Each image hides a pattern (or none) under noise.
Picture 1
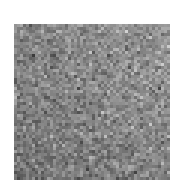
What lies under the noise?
a smooth slope
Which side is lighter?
top right
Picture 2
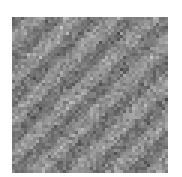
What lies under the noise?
diagonal stripes
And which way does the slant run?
bottom left to top right
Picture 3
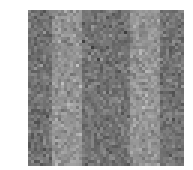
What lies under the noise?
vertical stripes
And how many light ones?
2
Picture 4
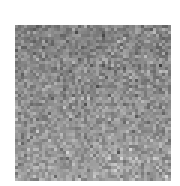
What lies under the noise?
a smooth slope
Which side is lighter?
bottom
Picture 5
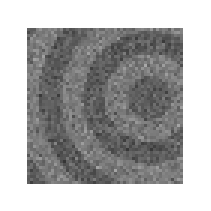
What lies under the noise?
rings round one point
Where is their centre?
middle right
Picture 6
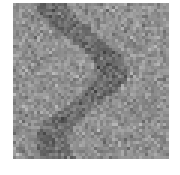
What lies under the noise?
a wavy band
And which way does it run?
top to bottom
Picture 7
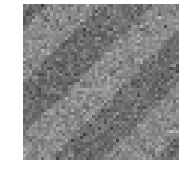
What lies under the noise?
diagonal stripes
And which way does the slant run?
bottom left to top right
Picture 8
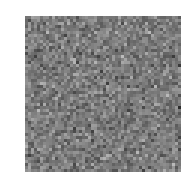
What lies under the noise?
only noise
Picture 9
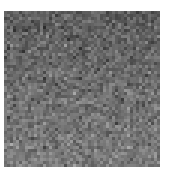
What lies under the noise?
a smooth slope
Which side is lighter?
bottom
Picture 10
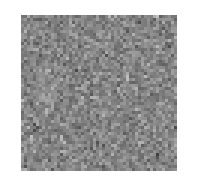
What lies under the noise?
only noise
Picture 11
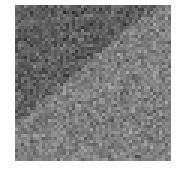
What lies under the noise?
a sharp edge
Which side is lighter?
bottom right
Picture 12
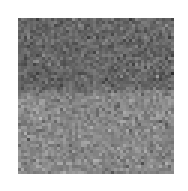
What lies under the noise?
a sharp edge
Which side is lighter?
bottom
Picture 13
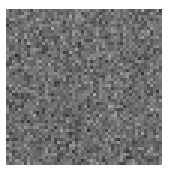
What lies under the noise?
only noise
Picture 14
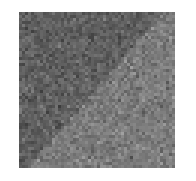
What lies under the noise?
a sharp edge
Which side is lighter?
bottom right
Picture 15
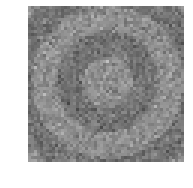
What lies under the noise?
rings round one point
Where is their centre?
centre
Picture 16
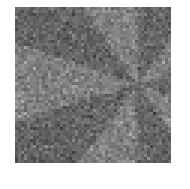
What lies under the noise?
spokes from one point
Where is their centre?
middle right
